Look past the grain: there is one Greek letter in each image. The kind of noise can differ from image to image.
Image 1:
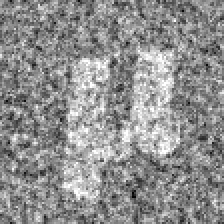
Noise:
blotchy
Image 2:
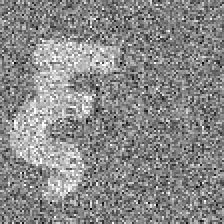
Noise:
low rank plus noise
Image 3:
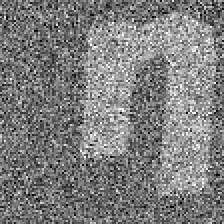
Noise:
low rank plus noise
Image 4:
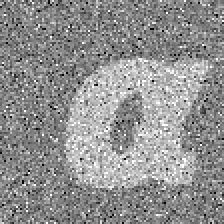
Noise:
heavy tails
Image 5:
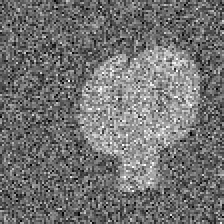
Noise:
independent entries
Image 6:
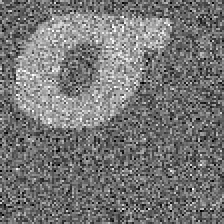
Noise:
low rank plus noise
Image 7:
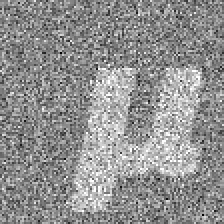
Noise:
low rank plus noise
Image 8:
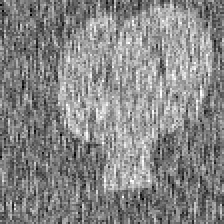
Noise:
streaked along the columns
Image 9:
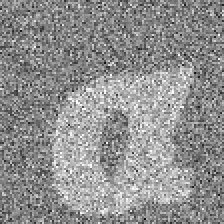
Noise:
independent entries
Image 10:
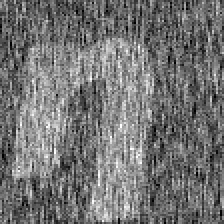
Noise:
streaked along the columns
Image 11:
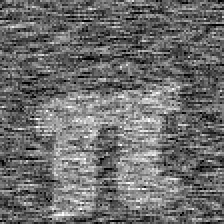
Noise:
streaked along the rows
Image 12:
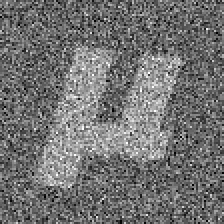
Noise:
independent entries
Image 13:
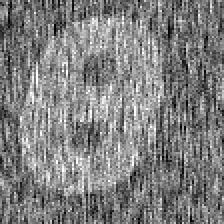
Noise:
streaked along the columns
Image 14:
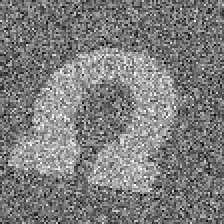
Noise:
independent entries
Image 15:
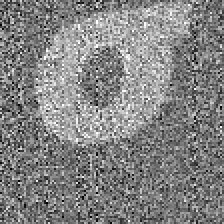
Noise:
columns of uneven size
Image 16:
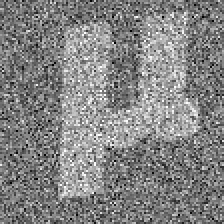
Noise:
low rank plus noise
